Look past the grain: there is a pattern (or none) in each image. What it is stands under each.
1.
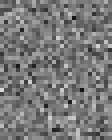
only noise
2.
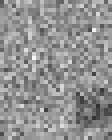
one block
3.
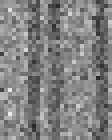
bands of columns
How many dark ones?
3
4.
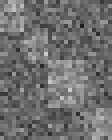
blocks along the diagonal
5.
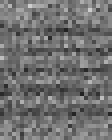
bands of rows
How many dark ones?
5
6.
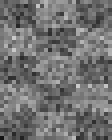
a checkerboard
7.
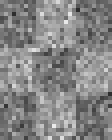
a checkerboard
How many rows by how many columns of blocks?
3 by 3
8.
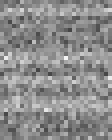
bands of rows
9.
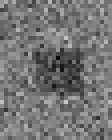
one block
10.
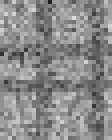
bands of rows crossing bands of columns
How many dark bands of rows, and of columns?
2 and 2
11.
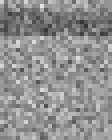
one band of rows
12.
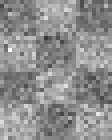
a checkerboard
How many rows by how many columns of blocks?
4 by 3
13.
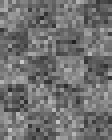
a checkerboard
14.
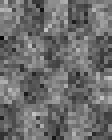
a checkerboard
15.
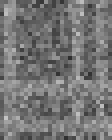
bands of rows crossing bands of columns
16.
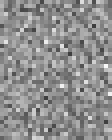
only noise
